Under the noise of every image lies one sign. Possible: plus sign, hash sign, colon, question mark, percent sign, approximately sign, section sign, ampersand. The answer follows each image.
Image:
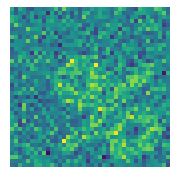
percent sign
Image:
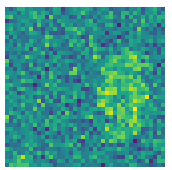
section sign
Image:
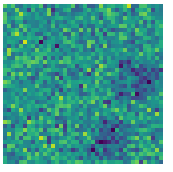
colon
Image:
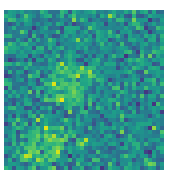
colon
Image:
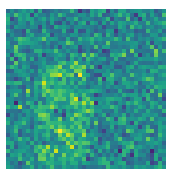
section sign
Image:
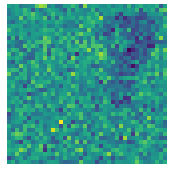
question mark
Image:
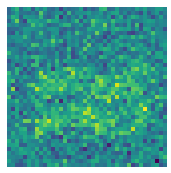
approximately sign
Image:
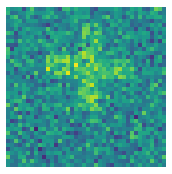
plus sign
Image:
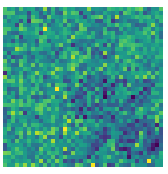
percent sign
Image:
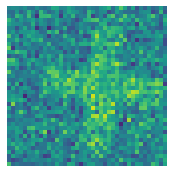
plus sign
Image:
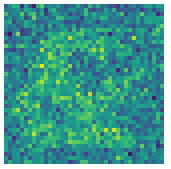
ampersand
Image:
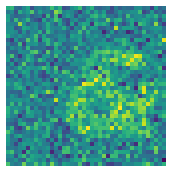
ampersand
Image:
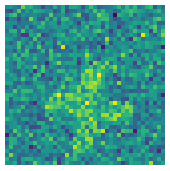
plus sign
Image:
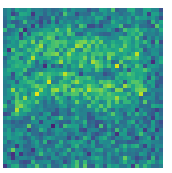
approximately sign
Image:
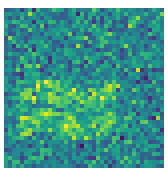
approximately sign
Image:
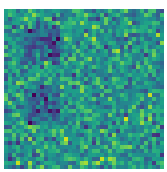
colon
